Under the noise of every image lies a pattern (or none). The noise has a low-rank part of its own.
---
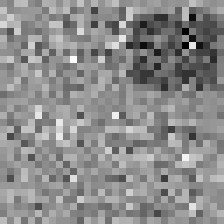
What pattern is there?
one block
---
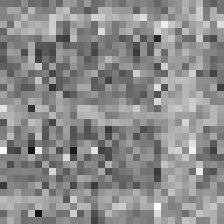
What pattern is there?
bands of rows crossing bands of columns
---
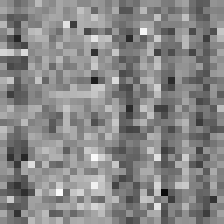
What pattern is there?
bands of columns
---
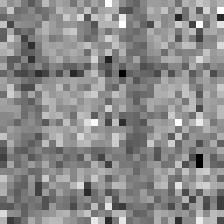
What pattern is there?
bands of rows crossing bands of columns
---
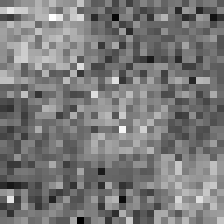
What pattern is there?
blocks along the diagonal
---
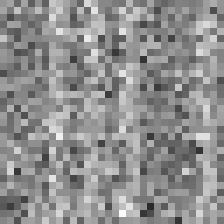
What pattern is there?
bands of columns
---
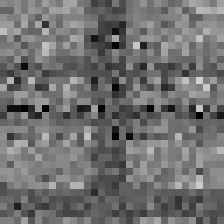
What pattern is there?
bands of rows crossing bands of columns
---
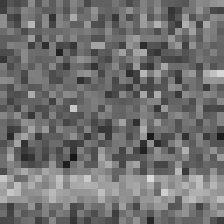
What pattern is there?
one band of rows
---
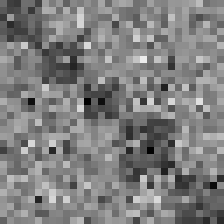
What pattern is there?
blocks along the diagonal
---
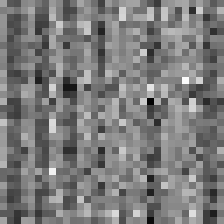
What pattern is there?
bands of columns
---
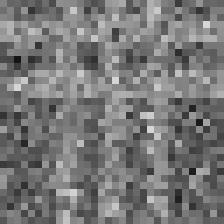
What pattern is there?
bands of rows crossing bands of columns
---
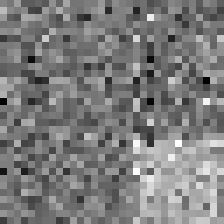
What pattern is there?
one block
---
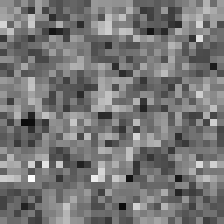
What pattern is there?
a checkerboard
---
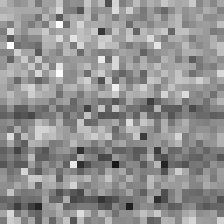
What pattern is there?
bands of rows
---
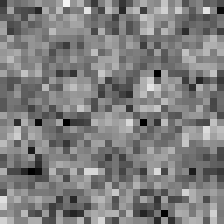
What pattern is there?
a checkerboard
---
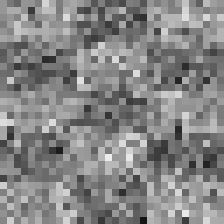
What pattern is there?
a checkerboard
